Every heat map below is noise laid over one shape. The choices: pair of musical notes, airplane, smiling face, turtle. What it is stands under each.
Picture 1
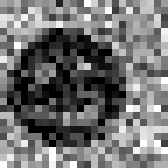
smiling face
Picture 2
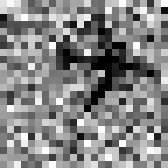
airplane
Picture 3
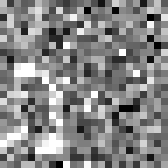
pair of musical notes
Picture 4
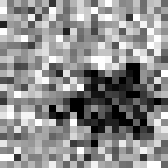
turtle
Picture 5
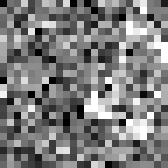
pair of musical notes
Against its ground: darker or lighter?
lighter
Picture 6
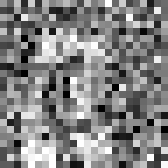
pair of musical notes
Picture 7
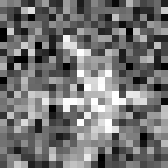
airplane
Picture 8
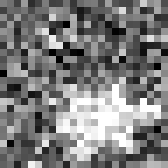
turtle
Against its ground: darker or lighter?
lighter
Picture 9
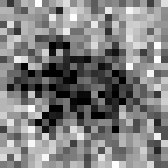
turtle
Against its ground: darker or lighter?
darker
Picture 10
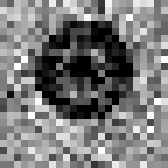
smiling face
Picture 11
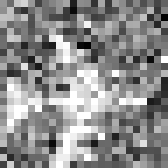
airplane
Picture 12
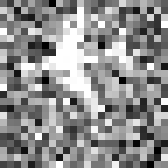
airplane
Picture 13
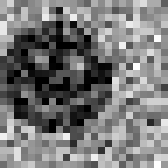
smiling face
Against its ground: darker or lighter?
darker
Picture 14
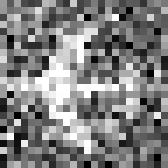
airplane
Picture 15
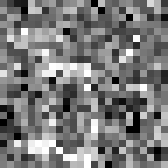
pair of musical notes
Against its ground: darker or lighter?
lighter
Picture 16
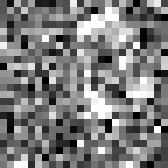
pair of musical notes
